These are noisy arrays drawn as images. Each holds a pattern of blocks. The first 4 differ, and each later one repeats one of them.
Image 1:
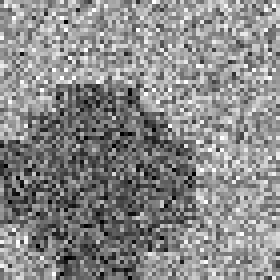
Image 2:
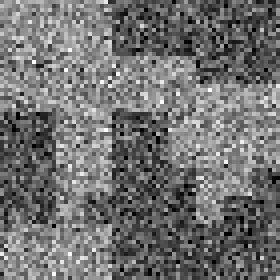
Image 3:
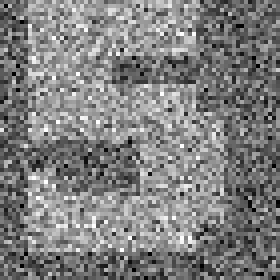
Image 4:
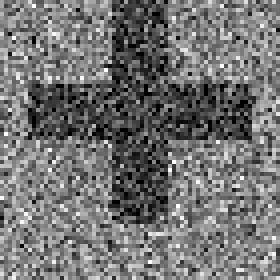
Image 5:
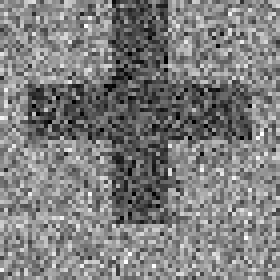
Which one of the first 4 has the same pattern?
4
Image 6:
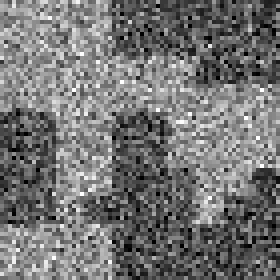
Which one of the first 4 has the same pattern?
2
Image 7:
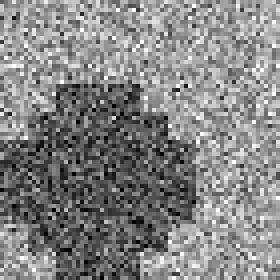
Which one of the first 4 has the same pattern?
1
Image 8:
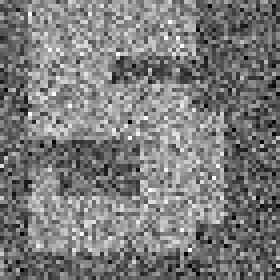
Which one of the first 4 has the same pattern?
3
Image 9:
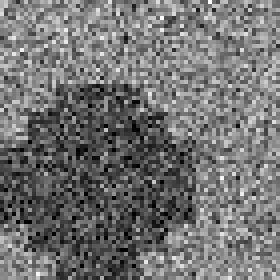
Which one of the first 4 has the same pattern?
1
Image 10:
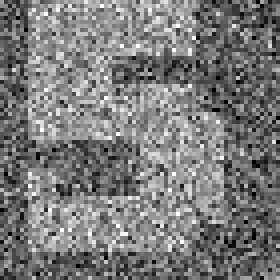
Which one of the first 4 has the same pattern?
3
